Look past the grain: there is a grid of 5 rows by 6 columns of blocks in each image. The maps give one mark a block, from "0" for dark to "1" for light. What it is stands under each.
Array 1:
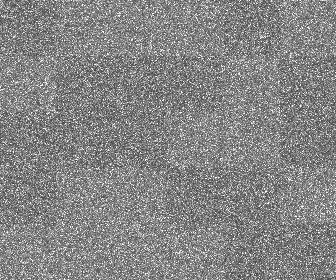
011101
100010
000110
011001
111100
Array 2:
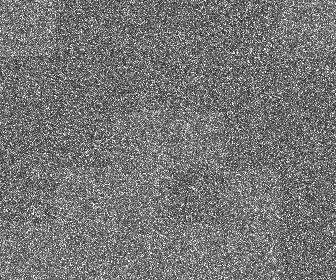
100001
000000
001100
011010
111110
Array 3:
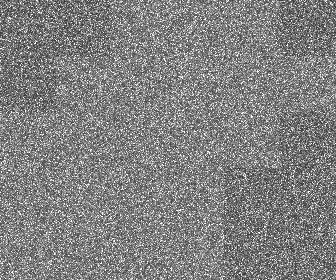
001110
011111
111110
111100
111100
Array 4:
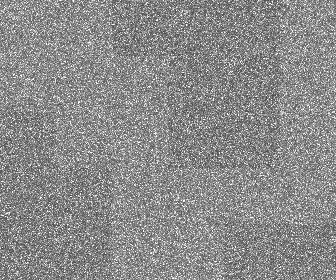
110001
111001
011001
001111
001100
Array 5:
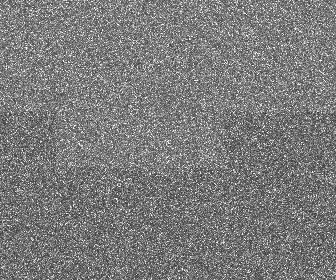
111111
111111
011100
000000
000000
